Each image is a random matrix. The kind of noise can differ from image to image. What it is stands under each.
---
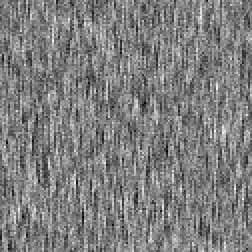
streaked along the columns
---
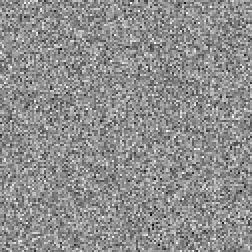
independent entries
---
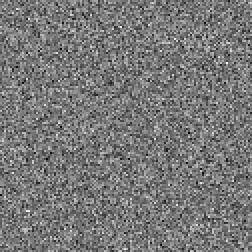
independent entries
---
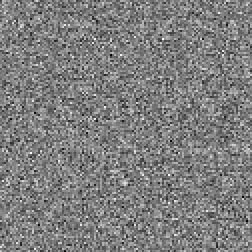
low rank plus noise
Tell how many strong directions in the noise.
three or four
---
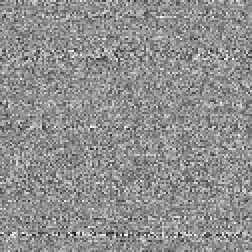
rows of uneven size
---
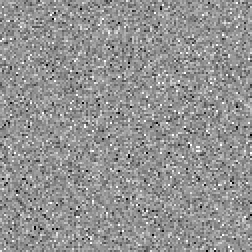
heavy tails
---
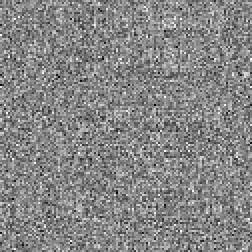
low rank plus noise
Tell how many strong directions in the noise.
two
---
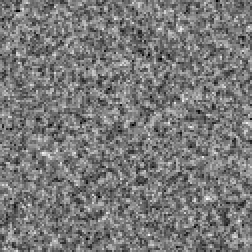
blotchy
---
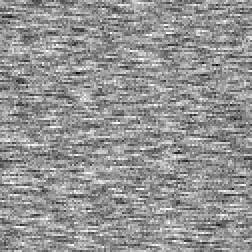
streaked along the rows
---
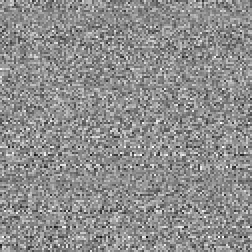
rows of uneven size
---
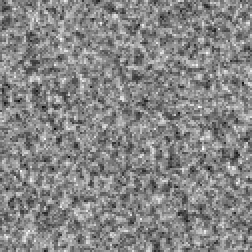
blotchy
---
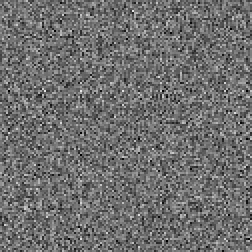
low rank plus noise
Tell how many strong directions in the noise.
one
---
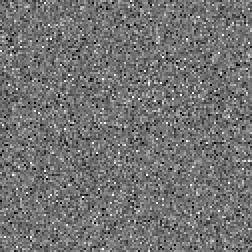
heavy tails
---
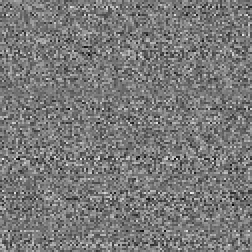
rows of uneven size
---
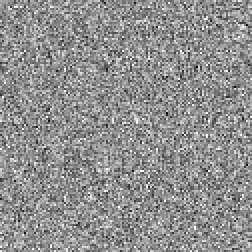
low rank plus noise
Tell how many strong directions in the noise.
two
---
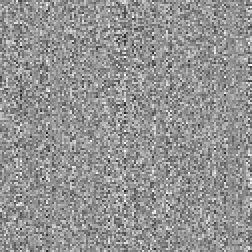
columns of uneven size
